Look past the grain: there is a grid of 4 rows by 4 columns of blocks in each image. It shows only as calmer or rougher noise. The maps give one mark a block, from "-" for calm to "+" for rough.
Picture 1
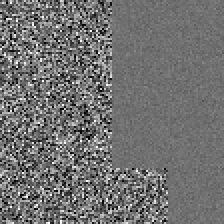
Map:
+ + - -
+ + - -
+ + - -
+ + + -
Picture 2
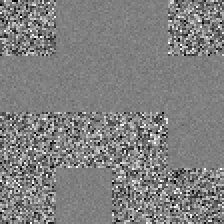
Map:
+ - - +
- - - -
+ + + -
+ - + +
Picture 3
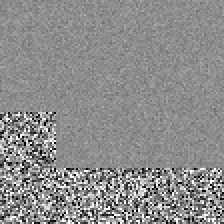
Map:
- - - -
- - - -
+ - - -
+ + + +
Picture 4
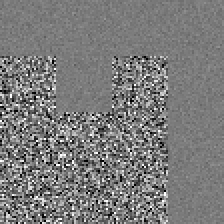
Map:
- - - -
+ - + -
+ + + -
+ + + -
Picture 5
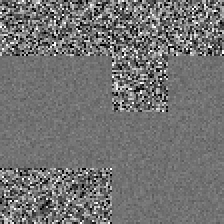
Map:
+ + + +
- - + -
- - - -
+ + - -
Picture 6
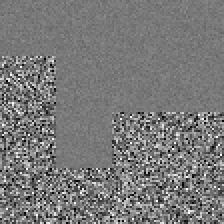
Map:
- - - -
+ - - -
+ - + +
+ + + +
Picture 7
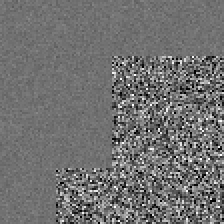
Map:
- - - -
- - + +
- - + +
- + + +
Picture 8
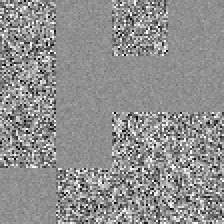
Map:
+ - + -
+ - - -
+ - + +
- + + +
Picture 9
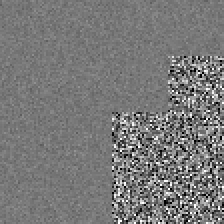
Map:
- - - -
- - - +
- - + +
- - + +
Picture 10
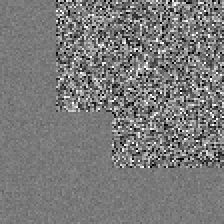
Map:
- + + +
- + + +
- - + +
- - - -
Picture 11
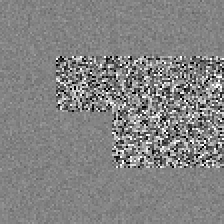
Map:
- - - -
- + + +
- - + +
- - - -
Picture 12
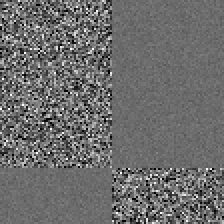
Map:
+ + - -
+ + - -
+ + - -
- - + +
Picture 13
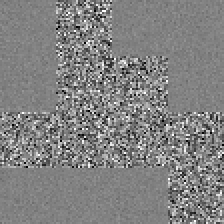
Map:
- + - -
- + + -
+ + + +
- - - +
